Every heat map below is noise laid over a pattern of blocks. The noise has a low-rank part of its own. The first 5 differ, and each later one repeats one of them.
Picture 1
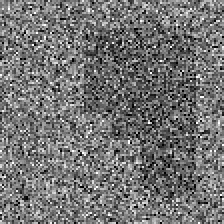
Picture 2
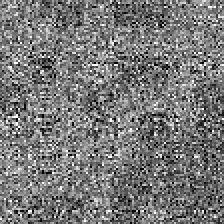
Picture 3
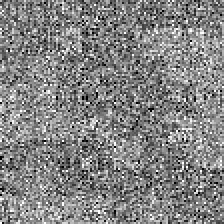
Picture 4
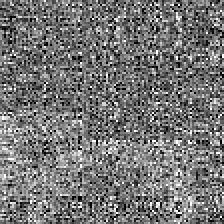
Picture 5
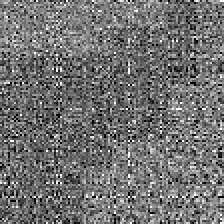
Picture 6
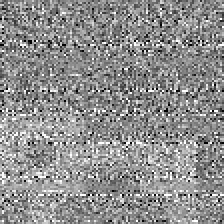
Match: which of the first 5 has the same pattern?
4
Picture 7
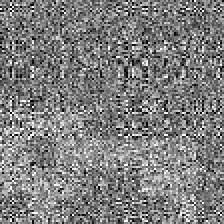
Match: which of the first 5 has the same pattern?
4
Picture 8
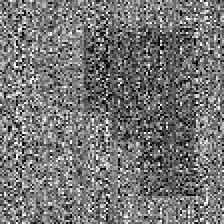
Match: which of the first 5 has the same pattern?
1
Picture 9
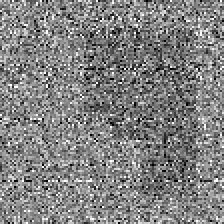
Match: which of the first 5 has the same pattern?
1
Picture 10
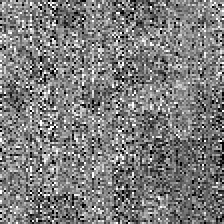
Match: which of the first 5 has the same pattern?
2
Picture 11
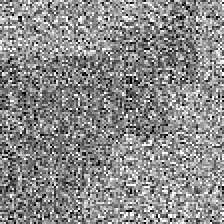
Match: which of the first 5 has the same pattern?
5
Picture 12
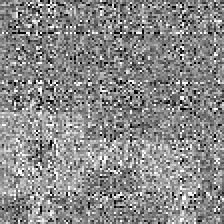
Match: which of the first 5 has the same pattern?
4
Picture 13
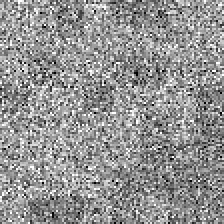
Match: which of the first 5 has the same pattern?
2
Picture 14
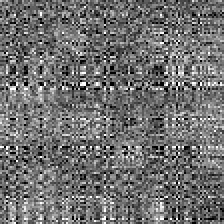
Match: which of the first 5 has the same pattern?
3
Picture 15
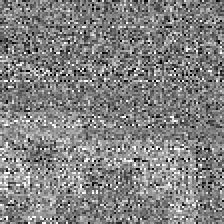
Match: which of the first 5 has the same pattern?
4
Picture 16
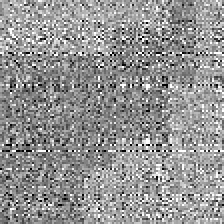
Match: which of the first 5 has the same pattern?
5
